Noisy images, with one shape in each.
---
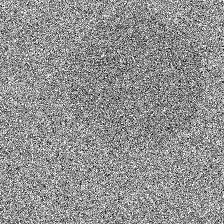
disc
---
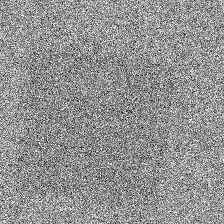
square
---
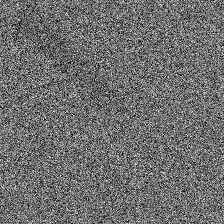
bar
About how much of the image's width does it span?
half
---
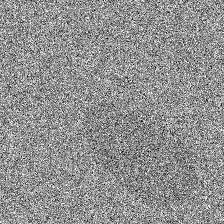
ellipse
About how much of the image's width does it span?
half
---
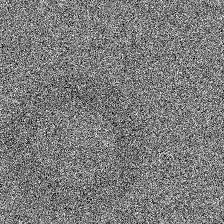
ring
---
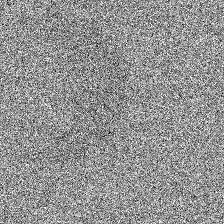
crescent
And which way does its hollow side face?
left
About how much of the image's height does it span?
two thirds
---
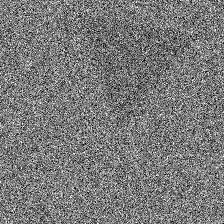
triangle
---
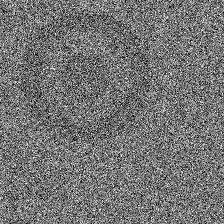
bullseye
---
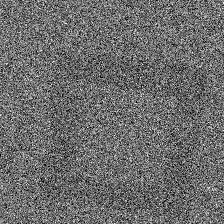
square frame
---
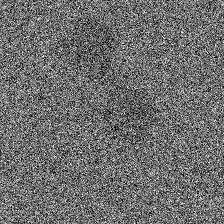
dumbbell
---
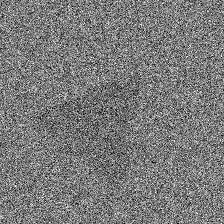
triangle
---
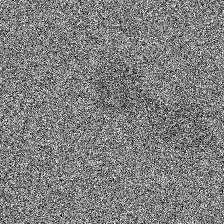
dumbbell
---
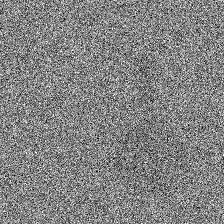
lollipop
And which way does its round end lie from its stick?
down
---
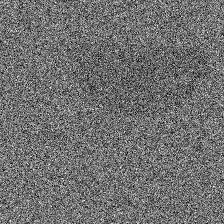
half disc
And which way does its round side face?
down
